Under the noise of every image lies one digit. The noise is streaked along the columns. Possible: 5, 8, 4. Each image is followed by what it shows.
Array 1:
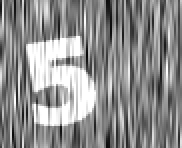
5
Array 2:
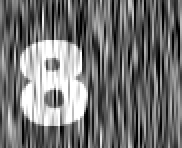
8
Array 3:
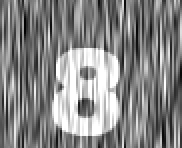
8
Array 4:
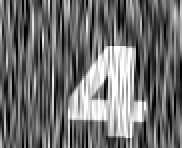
4
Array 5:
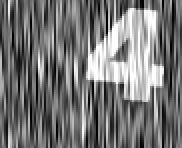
4
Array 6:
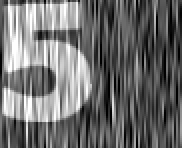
5
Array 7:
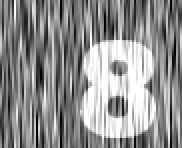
8
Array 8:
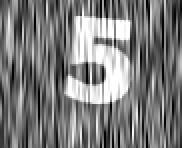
5
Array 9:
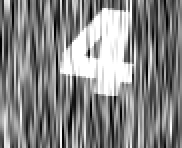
4
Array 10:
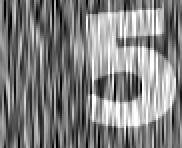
5
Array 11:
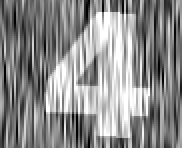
4
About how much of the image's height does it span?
nearly all
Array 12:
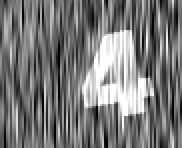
4
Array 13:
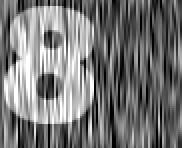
8
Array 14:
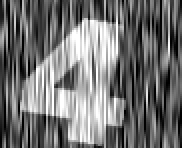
4
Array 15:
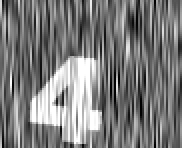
4
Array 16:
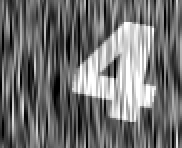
4
